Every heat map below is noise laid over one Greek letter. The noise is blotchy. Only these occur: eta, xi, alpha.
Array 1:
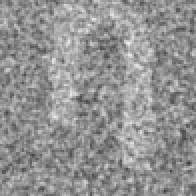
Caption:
light eta
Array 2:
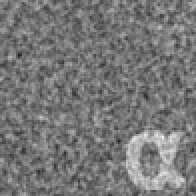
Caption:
light alpha, bottom right
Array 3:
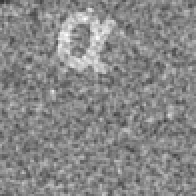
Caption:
light alpha, top middle
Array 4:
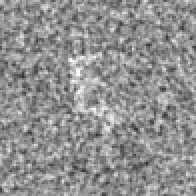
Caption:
light xi, centre
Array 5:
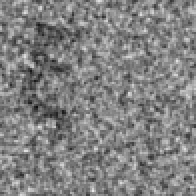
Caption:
dark xi
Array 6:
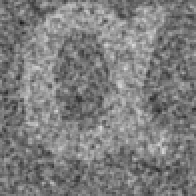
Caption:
light alpha
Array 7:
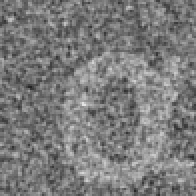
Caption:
light alpha
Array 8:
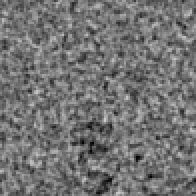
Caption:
dark xi, bottom middle
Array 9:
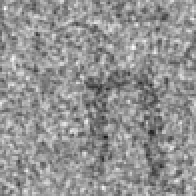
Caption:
dark eta
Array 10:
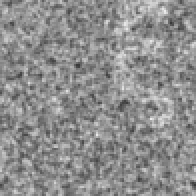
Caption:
light xi
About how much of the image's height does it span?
two thirds
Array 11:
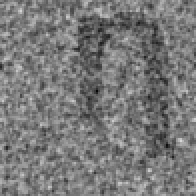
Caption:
dark eta
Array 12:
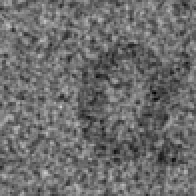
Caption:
dark alpha
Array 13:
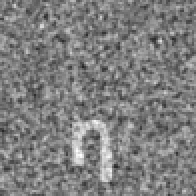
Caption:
light eta, bottom middle
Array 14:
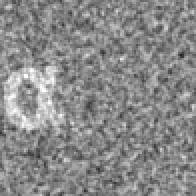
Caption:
light alpha, middle left
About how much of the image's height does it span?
a third
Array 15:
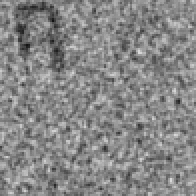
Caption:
dark eta, top left
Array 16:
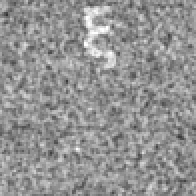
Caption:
light xi, top middle
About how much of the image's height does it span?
a third
